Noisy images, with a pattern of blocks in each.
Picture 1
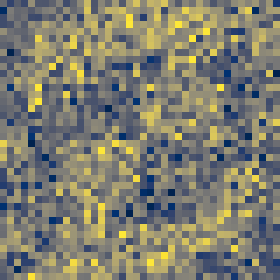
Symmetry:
the same after a half turn
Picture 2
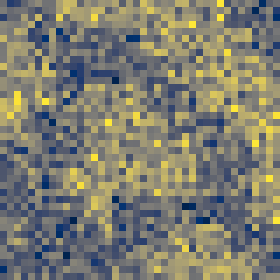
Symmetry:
mirrored about the diagonal from the bottom left
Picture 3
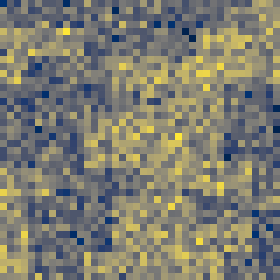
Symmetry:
no symmetry
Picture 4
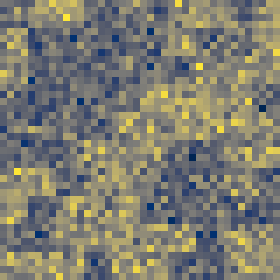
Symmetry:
mirrored about the diagonal from the top left
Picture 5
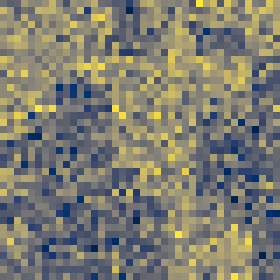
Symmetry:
no symmetry
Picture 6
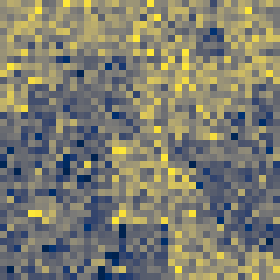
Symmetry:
no symmetry
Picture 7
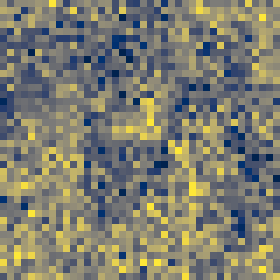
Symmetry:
no symmetry
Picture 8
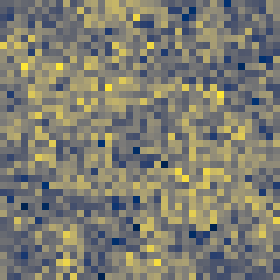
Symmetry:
the same after a half turn
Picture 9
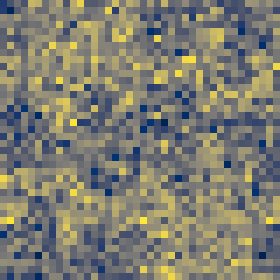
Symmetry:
the same after a half turn
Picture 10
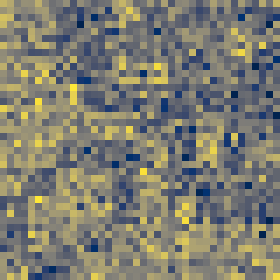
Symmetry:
mirrored about the diagonal from the bottom left
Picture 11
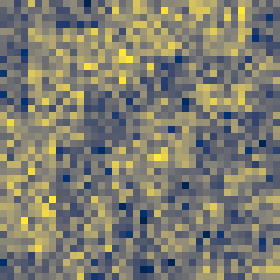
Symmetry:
mirrored about the diagonal from the top left
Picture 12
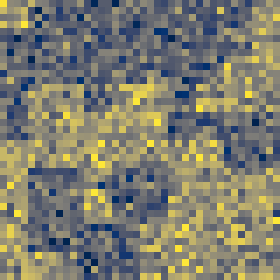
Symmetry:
no symmetry
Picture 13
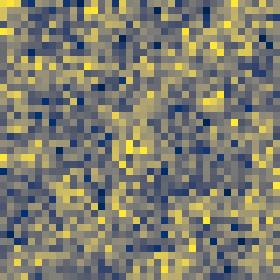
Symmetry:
the same after a half turn
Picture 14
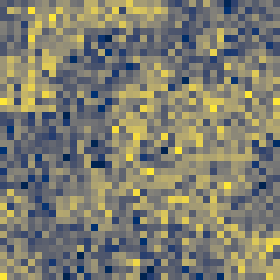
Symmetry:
no symmetry
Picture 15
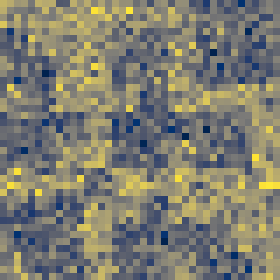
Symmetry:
mirrored about the diagonal from the bottom left
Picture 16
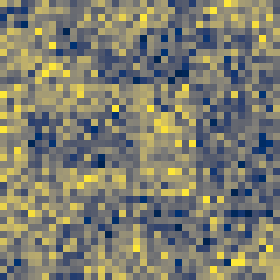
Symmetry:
top and bottom mirror each other
